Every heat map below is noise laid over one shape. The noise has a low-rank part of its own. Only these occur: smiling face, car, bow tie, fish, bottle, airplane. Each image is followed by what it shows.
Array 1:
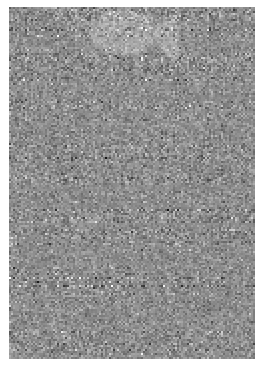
light fish, top middle
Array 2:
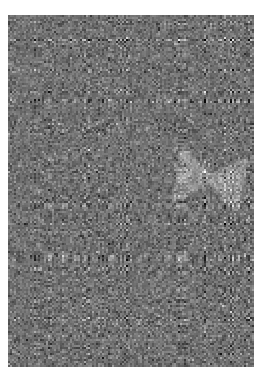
light bow tie, middle right
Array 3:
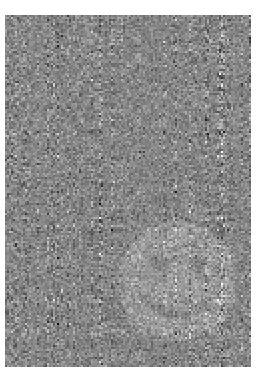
light smiling face
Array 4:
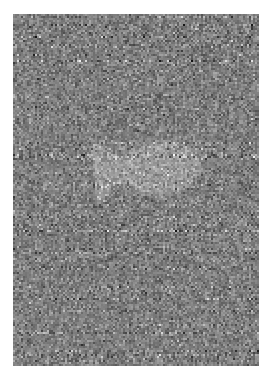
light fish, centre
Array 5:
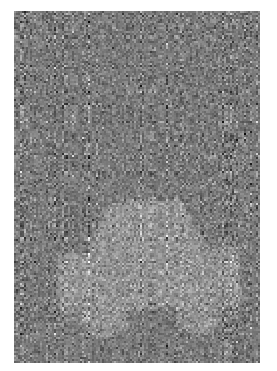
light car
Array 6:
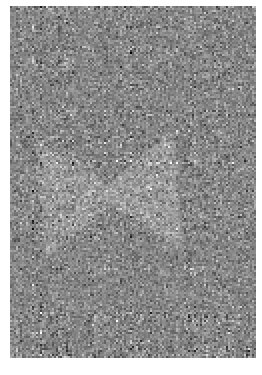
light bow tie
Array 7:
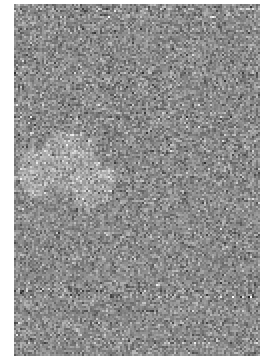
light car, middle left
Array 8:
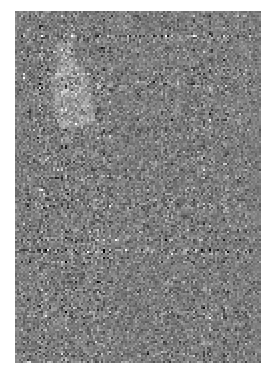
light bottle, top left
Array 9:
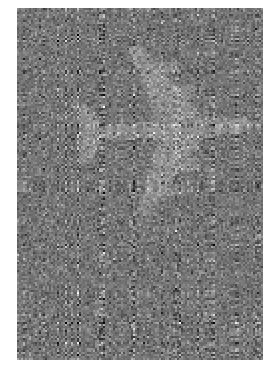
light airplane
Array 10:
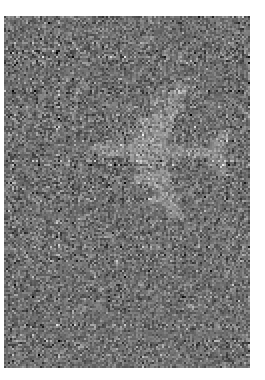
light airplane
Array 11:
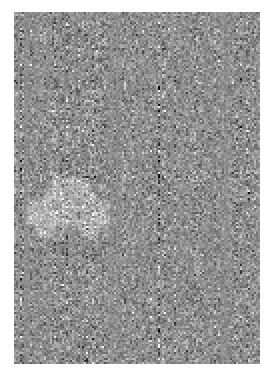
light car, middle left
